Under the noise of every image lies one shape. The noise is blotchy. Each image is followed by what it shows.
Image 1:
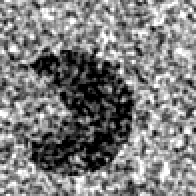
disc with a wedge cut out
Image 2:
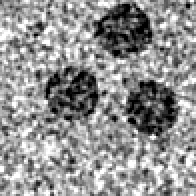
three dots
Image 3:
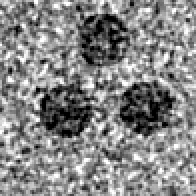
three dots
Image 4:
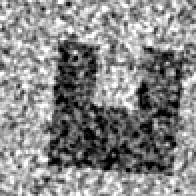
square with a notch
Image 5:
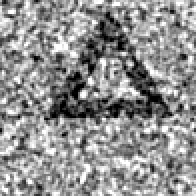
triangle frame
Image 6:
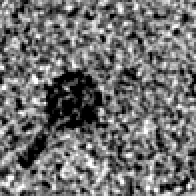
lollipop
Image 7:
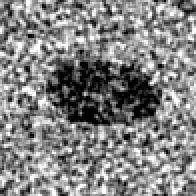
ellipse
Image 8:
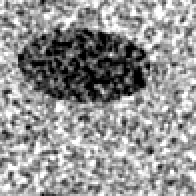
ellipse
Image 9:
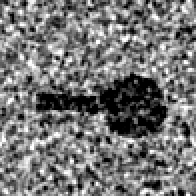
lollipop
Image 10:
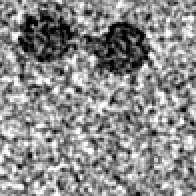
dumbbell
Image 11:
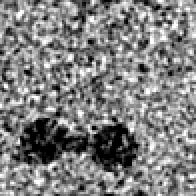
dumbbell
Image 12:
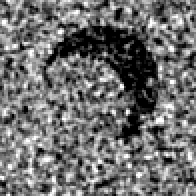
crescent
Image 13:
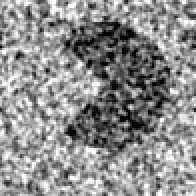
disc with a wedge cut out
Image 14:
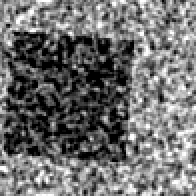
square
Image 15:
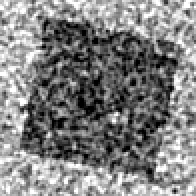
square
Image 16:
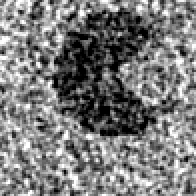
disc with a wedge cut out
